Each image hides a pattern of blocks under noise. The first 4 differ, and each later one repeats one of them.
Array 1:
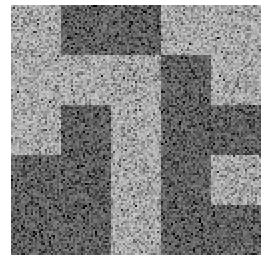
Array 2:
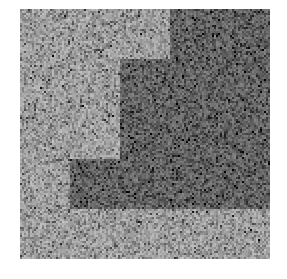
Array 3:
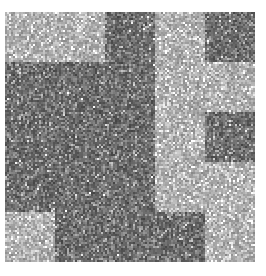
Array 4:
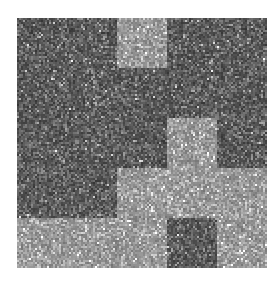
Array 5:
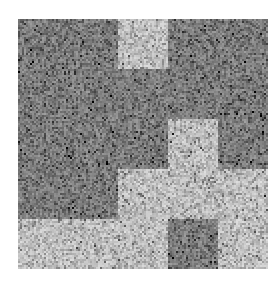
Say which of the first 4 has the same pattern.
4
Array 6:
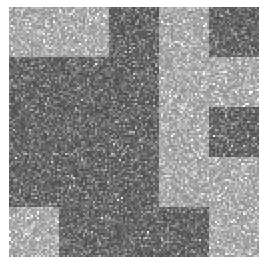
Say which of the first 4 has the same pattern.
3
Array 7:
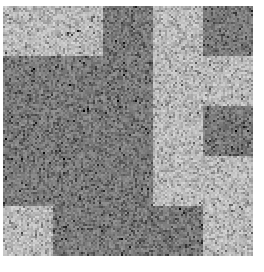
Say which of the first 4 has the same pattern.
3
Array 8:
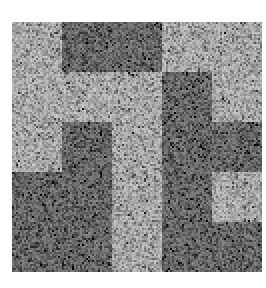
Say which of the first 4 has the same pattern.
1
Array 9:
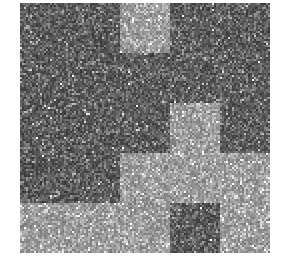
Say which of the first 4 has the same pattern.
4
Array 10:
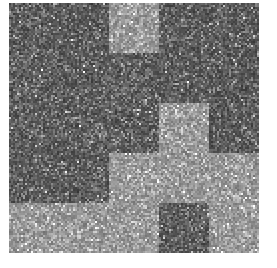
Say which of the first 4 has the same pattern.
4
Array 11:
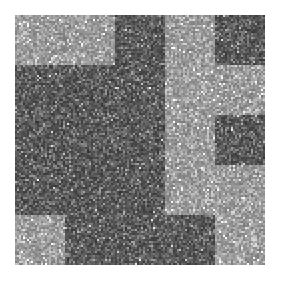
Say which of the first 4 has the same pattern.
3
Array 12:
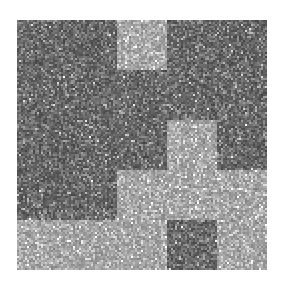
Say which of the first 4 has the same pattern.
4
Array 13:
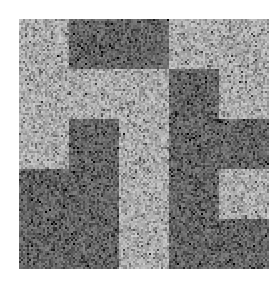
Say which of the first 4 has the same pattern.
1
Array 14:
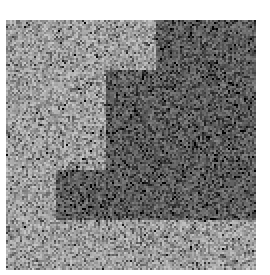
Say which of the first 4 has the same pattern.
2
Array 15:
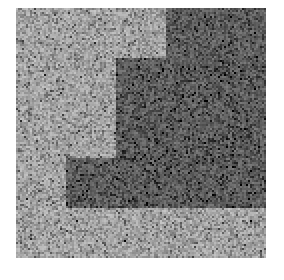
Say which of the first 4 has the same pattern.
2
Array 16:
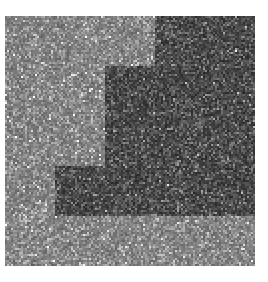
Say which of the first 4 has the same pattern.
2
